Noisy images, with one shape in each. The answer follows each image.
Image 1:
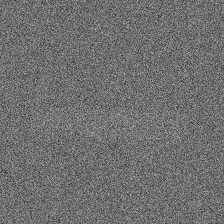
bar
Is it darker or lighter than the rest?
lighter
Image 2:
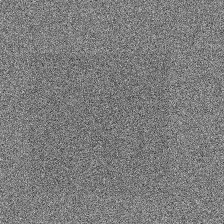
square
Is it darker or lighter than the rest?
darker
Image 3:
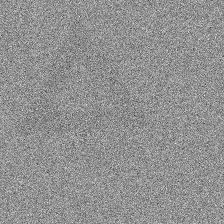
triangle frame
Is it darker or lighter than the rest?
darker
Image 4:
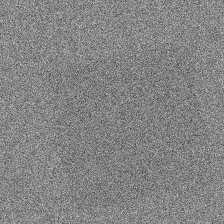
square
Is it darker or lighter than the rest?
darker
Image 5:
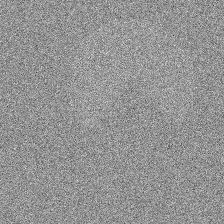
disc with a wedge cut out
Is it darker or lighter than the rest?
lighter
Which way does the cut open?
down
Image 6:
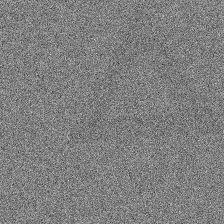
triangle frame
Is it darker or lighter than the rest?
darker
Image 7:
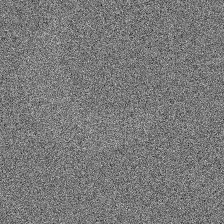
crescent
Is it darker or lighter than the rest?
lighter
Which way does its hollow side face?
up and right
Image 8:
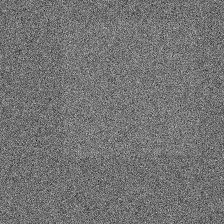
square
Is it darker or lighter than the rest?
lighter
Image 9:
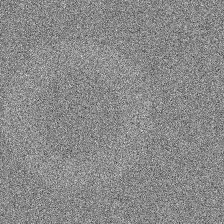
ring
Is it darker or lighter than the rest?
lighter
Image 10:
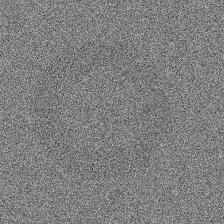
ring
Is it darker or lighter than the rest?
darker
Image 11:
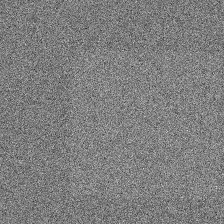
square
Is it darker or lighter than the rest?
lighter
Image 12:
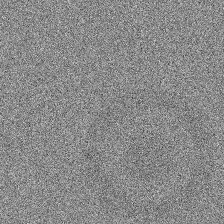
bullseye
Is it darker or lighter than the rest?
darker
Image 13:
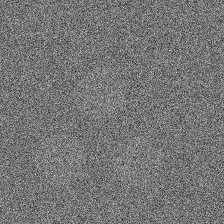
three dots
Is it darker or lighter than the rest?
lighter
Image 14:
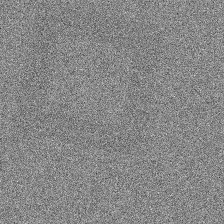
square frame
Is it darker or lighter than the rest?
darker
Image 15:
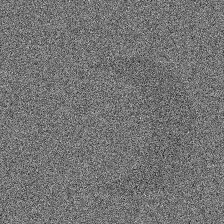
crescent
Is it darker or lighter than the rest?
darker
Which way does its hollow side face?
left
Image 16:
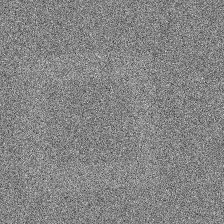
square frame
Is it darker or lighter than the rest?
lighter
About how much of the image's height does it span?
two thirds
